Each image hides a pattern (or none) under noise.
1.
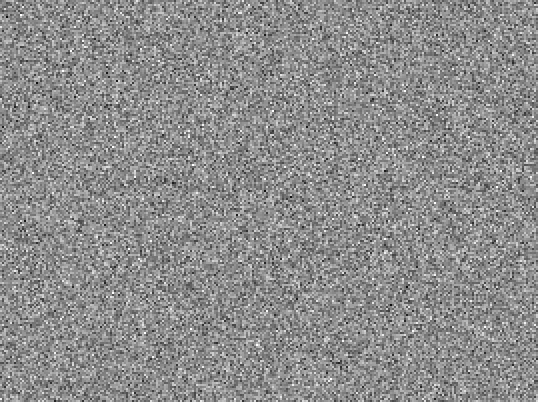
only noise
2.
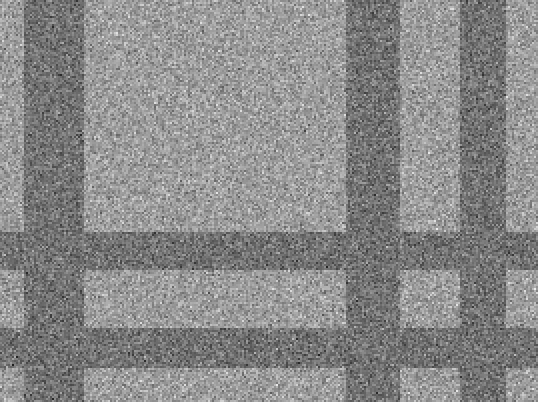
bands of rows crossing bands of columns
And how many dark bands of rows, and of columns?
2 and 3
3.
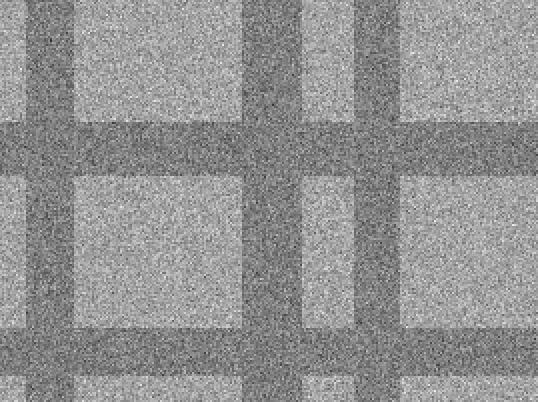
bands of rows crossing bands of columns
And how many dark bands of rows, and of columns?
2 and 3
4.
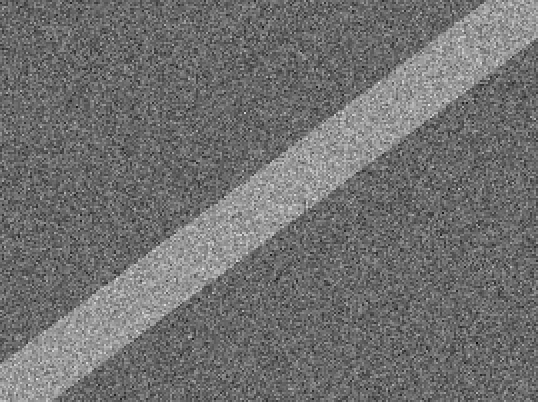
a diagonal band
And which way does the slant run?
bottom left to top right
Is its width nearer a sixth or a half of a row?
a sixth
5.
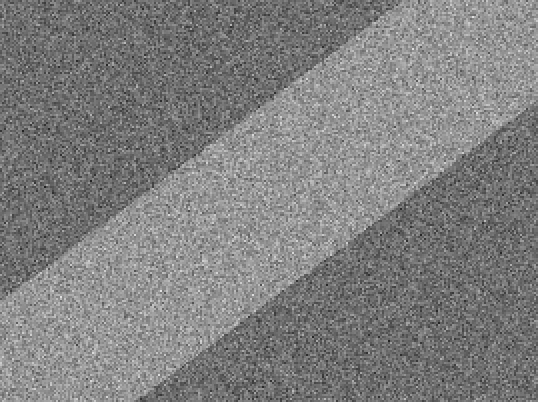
a diagonal band
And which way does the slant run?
bottom left to top right
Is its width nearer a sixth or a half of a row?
a half
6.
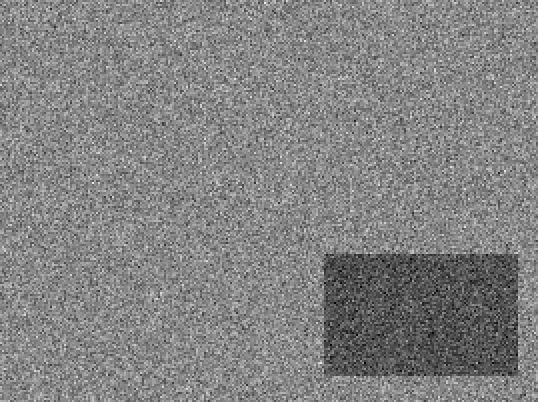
one block
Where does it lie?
bottom right
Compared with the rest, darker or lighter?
darker
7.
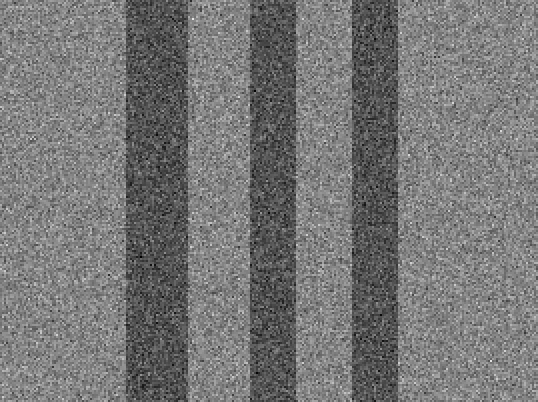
bands of columns
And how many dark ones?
3
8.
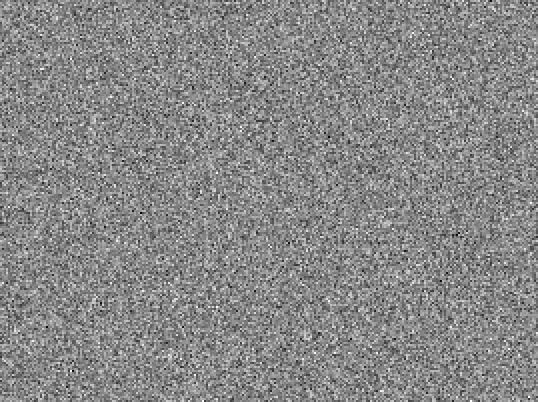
only noise
